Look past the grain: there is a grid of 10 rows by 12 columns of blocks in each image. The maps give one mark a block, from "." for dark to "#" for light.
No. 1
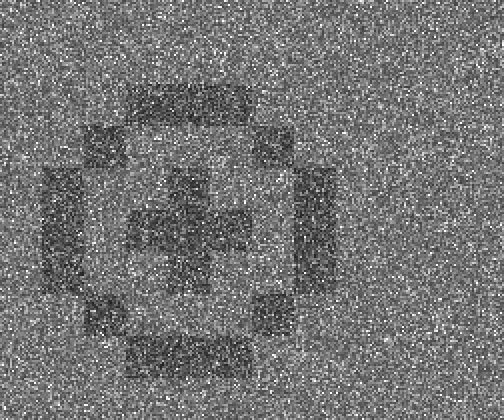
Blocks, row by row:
# # # # # # # # # # # #
# # # # # # # # # # # #
# # # . . . # # # # # #
# # . # # # . # # # # #
# . # # . # # . # # # #
# . # . . . # . # # # #
# . # # . # # . # # # #
# # . # # # . # # # # #
# # # . . . # # # # # #
# # # # # # # # # # # #
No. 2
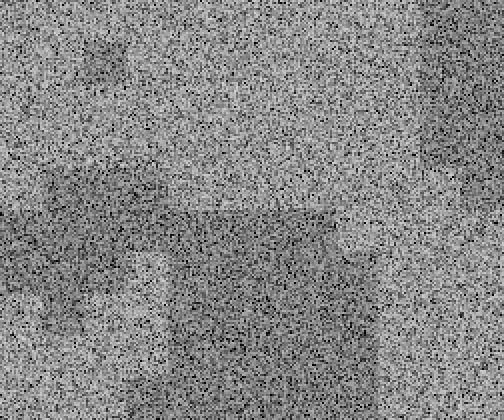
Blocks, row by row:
# # # # # # # # # # . .
# # . # # # # # # # . .
# # # # # # # # # # . .
# # # # # # # # # # . .
# . . . # # # # # # # .
. . . . . . . . # # # #
. . . # . . . . . # # #
# . # # . . . . . # # #
# # # # . . . . . # # #
# # # . . . . . . # # #
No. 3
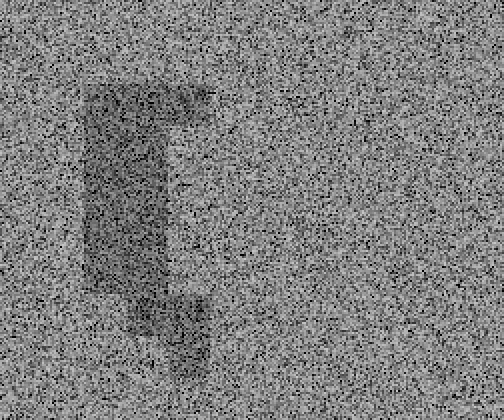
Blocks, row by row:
# # # # # # # # # # # #
# # # # # # # # # # # #
# # . . . # # # # # # #
# # . . # # # # # # # #
# # . . # # # # # # # #
# # . . # # # # # # # #
# # . . # # # # # # # #
# # # . . # # # # # # #
# # # # . # # # # # # #
# # # # # # # # # # # #
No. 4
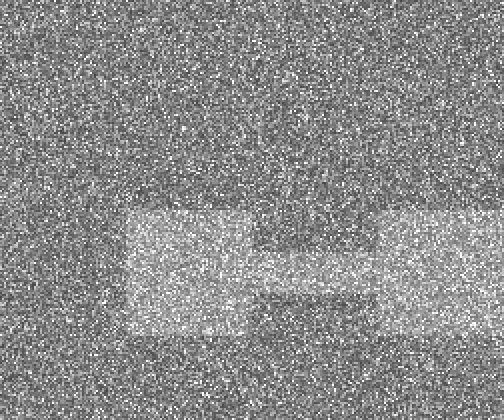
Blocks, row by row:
. . . . . . . . . . . .
. . . . . . . . . . . .
. . . . . . . . . . . .
. . . . . . . . . . . .
. . . . . . . . . . . .
. . . # # # . . . # # #
. . . # # # # # # # # #
. . . # # # . . . # # #
. . . . . . . . . . . .
. . . . . . . . . . . .
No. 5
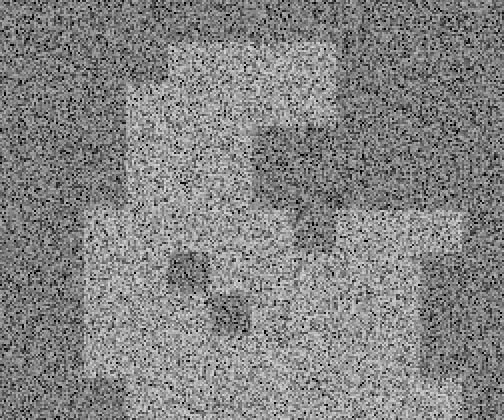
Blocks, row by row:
. . . . . . . . . . . .
. . . . # # # # . . . .
. . . # # # # # . . . .
. . . # # # . . . . . .
. . . # # # . . . . . .
. . # # # # # . # # # .
. . # # . # # # # # . .
. . # # # . # # # # . .
. . # # # # # # # # . .
. . . # # # # # # # # .
